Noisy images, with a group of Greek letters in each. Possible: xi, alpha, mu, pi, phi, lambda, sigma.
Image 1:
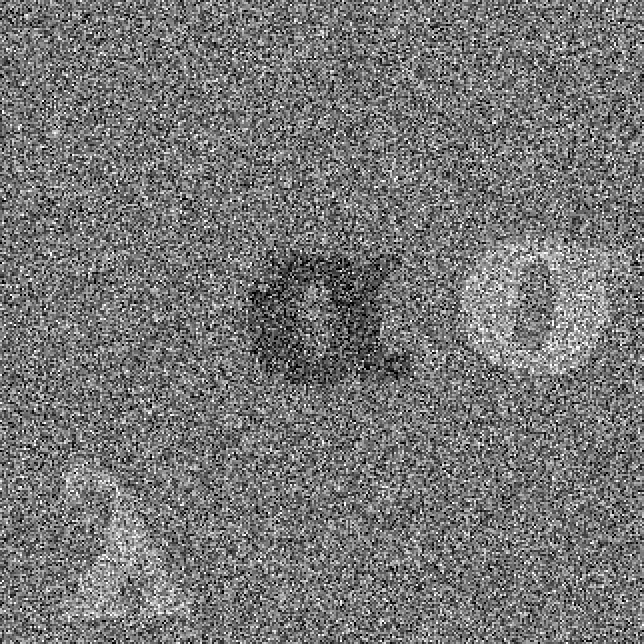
centre: dark alpha; middle right: light sigma; bottom left: light lambda
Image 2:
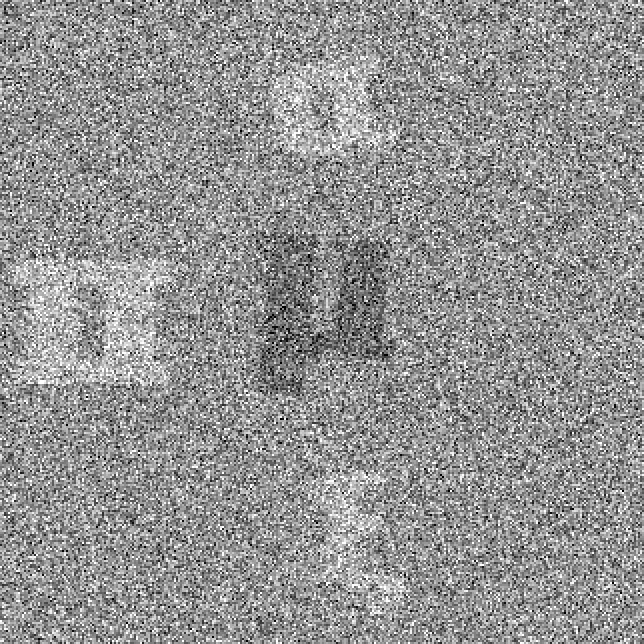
top middle: light alpha; middle left: light pi; centre: dark mu; bottom middle: light xi
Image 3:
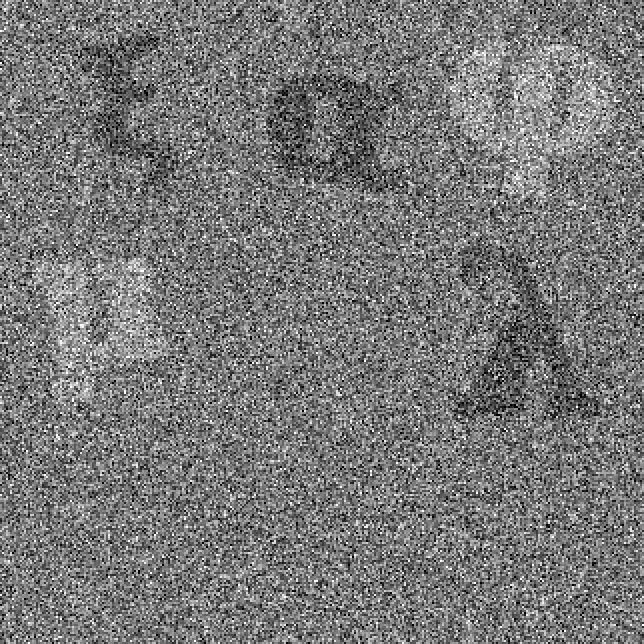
top left: dark xi; top middle: dark alpha; top right: light phi; middle left: light mu; middle right: dark lambda
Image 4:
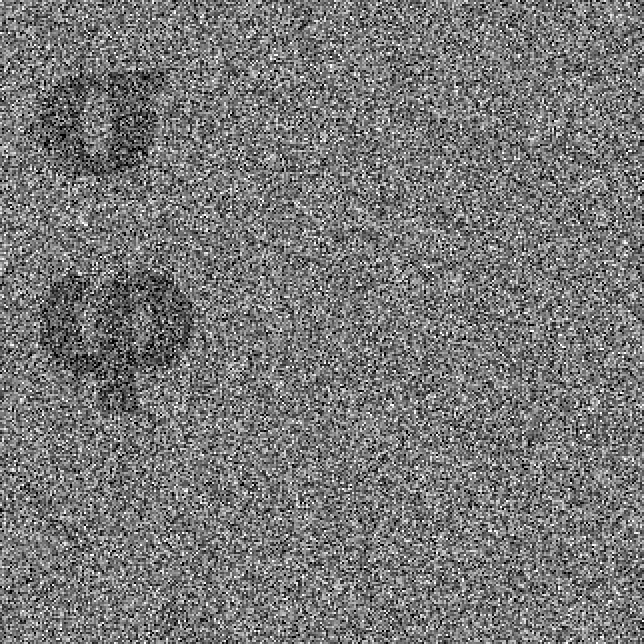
top left: dark sigma; middle left: dark phi
